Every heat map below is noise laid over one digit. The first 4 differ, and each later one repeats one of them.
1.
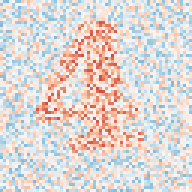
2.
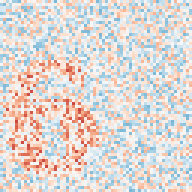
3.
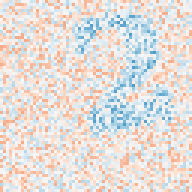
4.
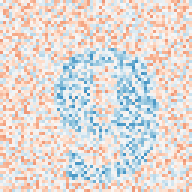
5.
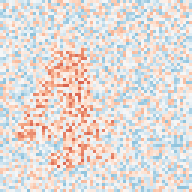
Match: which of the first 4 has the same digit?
1
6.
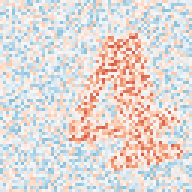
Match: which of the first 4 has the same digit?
1
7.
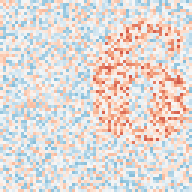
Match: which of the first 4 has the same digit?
2
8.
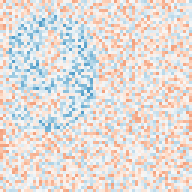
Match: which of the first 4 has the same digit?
4
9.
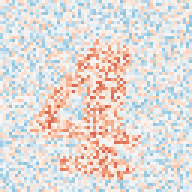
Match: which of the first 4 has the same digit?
1
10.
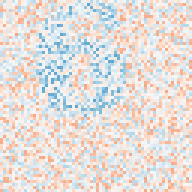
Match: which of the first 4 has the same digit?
2
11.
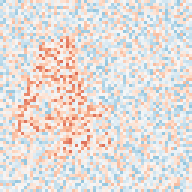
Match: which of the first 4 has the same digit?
1
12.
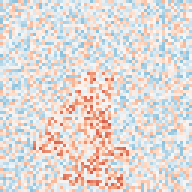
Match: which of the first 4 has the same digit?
1
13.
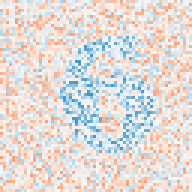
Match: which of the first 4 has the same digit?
2
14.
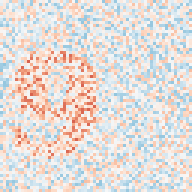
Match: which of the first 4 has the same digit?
4
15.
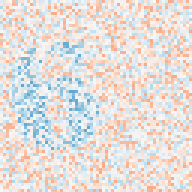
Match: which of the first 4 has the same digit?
2
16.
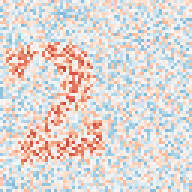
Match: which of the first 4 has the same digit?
3
